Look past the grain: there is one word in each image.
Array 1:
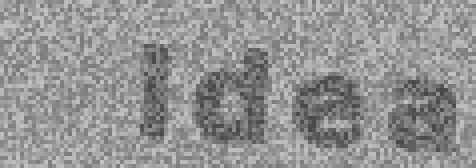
idea
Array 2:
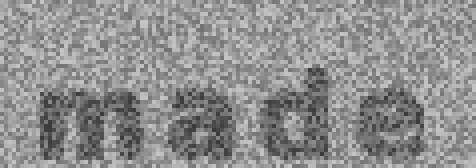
made
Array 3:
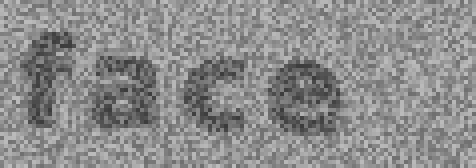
face
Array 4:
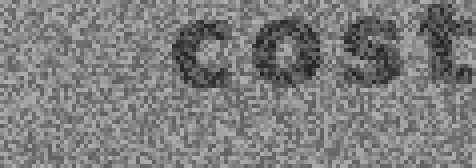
cost
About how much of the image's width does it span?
two thirds
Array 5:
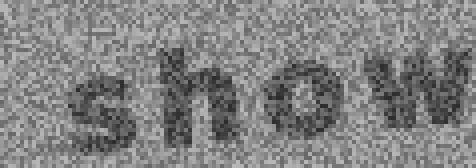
show
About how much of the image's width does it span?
nearly all
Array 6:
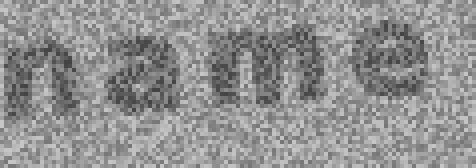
name
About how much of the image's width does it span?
nearly all
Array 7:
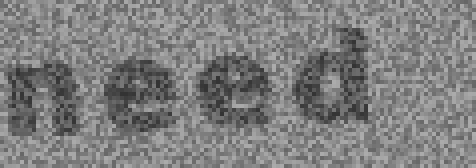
need
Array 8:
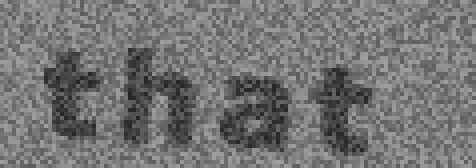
that
